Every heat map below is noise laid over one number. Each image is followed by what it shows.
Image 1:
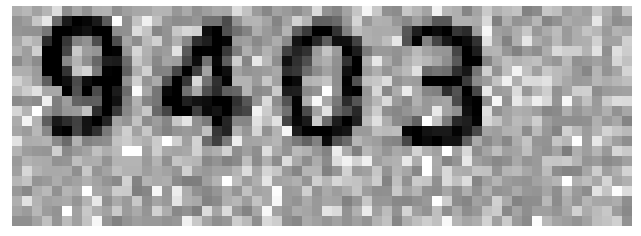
9403
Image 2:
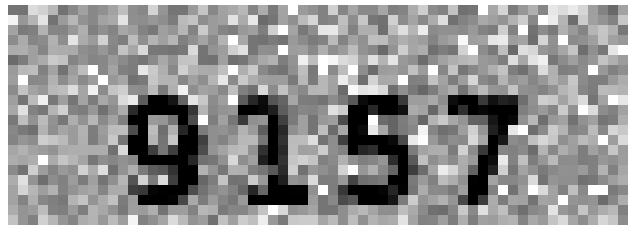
9157
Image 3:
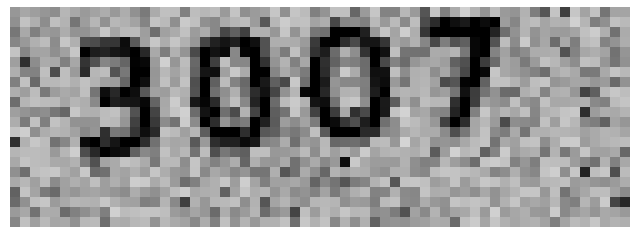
3007
